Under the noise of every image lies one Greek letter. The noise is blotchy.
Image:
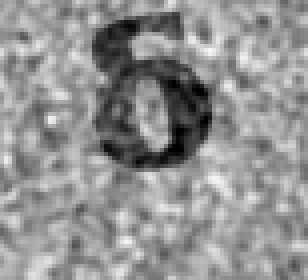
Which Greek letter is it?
delta
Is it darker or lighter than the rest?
darker
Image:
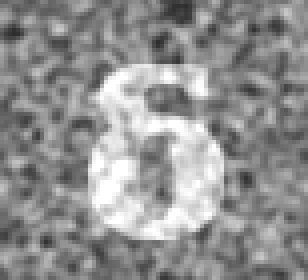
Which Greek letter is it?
delta
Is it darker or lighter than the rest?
lighter
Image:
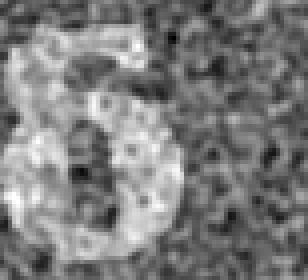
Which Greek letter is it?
delta
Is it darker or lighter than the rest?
lighter
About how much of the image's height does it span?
nearly all
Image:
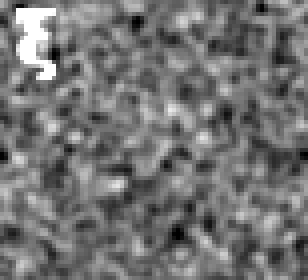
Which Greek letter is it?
xi
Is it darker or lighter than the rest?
lighter
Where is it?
top left
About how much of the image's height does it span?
a quarter
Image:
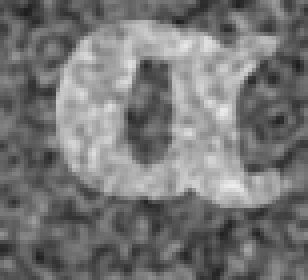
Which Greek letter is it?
alpha
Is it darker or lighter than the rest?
lighter
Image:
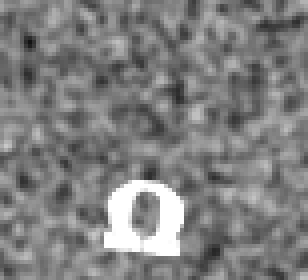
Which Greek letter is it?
omega
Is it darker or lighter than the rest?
lighter
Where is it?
bottom middle
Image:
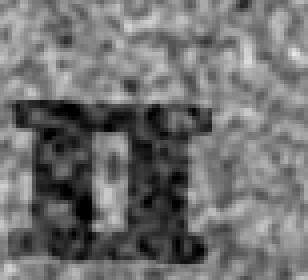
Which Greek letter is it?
pi
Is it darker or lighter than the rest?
darker
